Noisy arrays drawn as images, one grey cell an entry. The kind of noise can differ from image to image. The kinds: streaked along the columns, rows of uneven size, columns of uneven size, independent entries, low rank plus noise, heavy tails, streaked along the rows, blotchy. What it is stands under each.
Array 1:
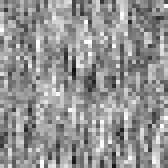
streaked along the columns
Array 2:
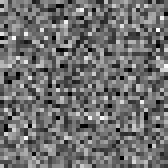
independent entries
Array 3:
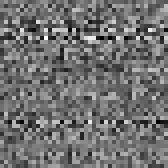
rows of uneven size
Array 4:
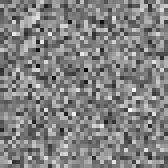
independent entries
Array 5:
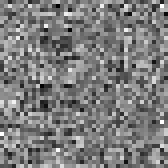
low rank plus noise
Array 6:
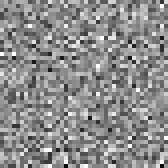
low rank plus noise
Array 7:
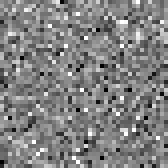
heavy tails
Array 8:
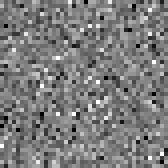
heavy tails
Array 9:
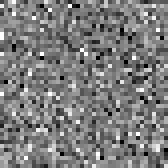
heavy tails
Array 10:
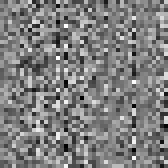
columns of uneven size
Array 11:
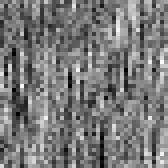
streaked along the columns
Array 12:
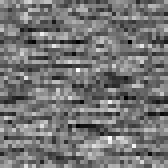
streaked along the rows
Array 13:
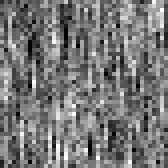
streaked along the columns
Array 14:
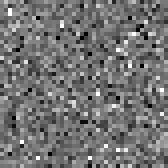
heavy tails
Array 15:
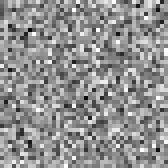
independent entries
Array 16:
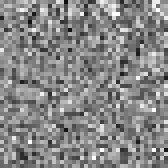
low rank plus noise
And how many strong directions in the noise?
five to eight
